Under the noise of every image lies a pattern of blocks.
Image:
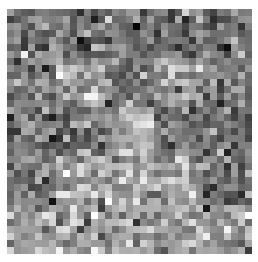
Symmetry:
left and right mirror each other
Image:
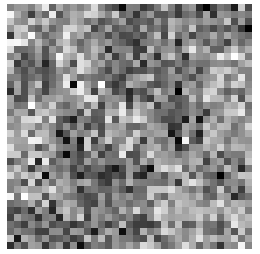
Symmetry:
the same after a half turn
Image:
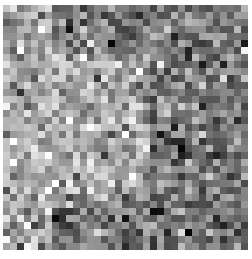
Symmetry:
top and bottom mirror each other
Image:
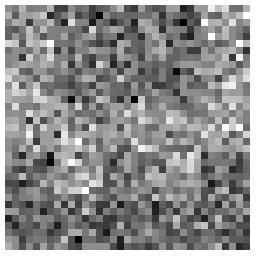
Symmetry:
left and right mirror each other
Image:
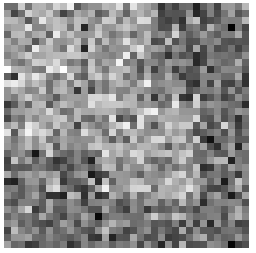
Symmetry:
mirrored about the diagonal from the top left
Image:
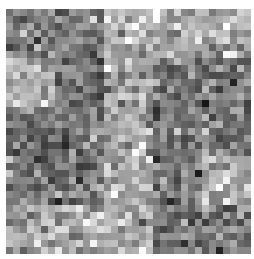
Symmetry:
the same after a half turn
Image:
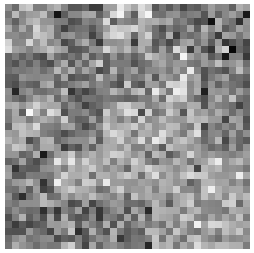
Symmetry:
mirrored about the diagonal from the top left
